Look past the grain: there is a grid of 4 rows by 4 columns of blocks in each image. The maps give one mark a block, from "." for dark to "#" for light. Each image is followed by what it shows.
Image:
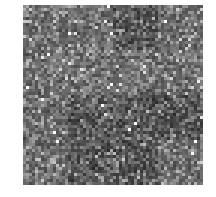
# # . #
# # # #
# . . .
# . . #
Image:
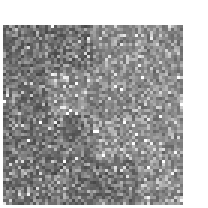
. . # #
. # # #
. . # #
. . . #
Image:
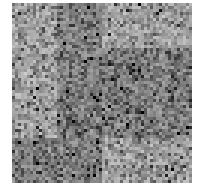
# . # #
# . . .
# . . .
. . # #
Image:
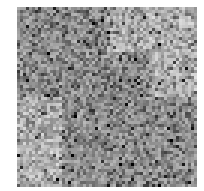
. . # #
. . . #
# . . .
# . . .
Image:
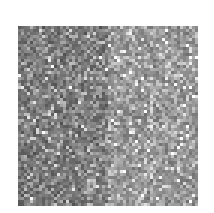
. . # #
. . # #
. . # #
. . # #
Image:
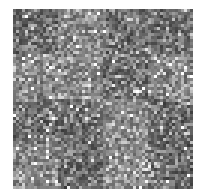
. # . .
# # . #
. . # .
# . # .
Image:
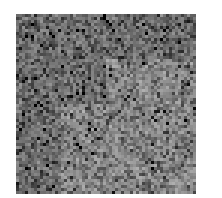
. . . .
. . # #
. # # #
. # # #
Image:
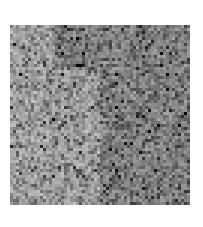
# . . .
# # . .
# # . .
# # . .
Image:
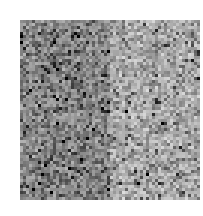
. . # #
. . # #
. . # #
. . # #
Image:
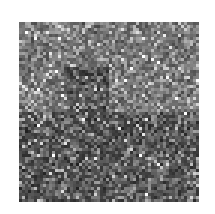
# # # #
# . # #
. . . .
. . . .
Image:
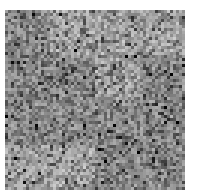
. # # #
. . # .
. . . .
# # . .
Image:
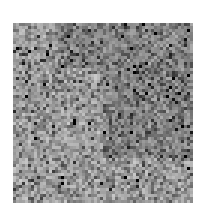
# . . .
# # . .
# # . .
# # # #
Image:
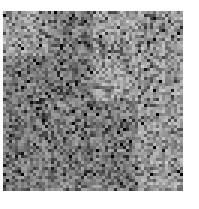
# . # #
. . # #
. . . #
. . . #
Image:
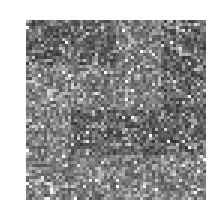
. . # .
# # # .
# . . .
# # # #
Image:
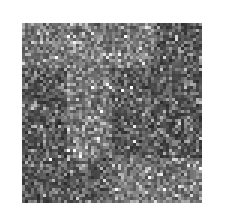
# # # .
. # . .
. # . .
. . # #
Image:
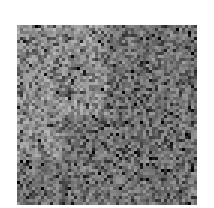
# # . .
# # . .
# . . .
. . . .
